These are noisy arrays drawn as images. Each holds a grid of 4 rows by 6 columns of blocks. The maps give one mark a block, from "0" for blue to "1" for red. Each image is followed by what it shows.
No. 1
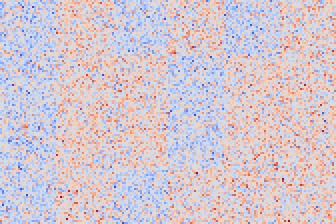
010101
011011
011011
010111
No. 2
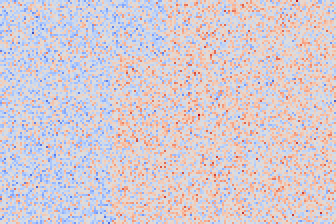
000111
001111
001111
001111
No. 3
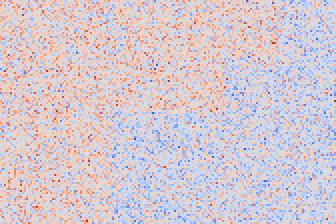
111110
111100
110000
110000
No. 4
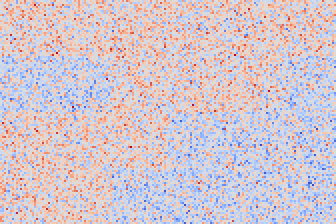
111111
001110
111000
110000
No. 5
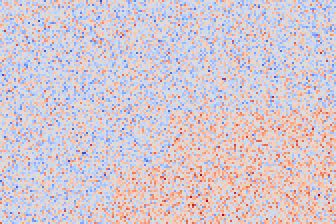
000000
000000
000111
001111
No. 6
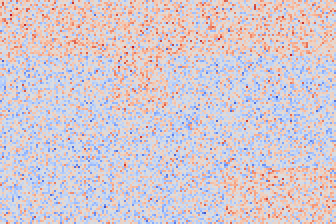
111111
001000
000000
000011
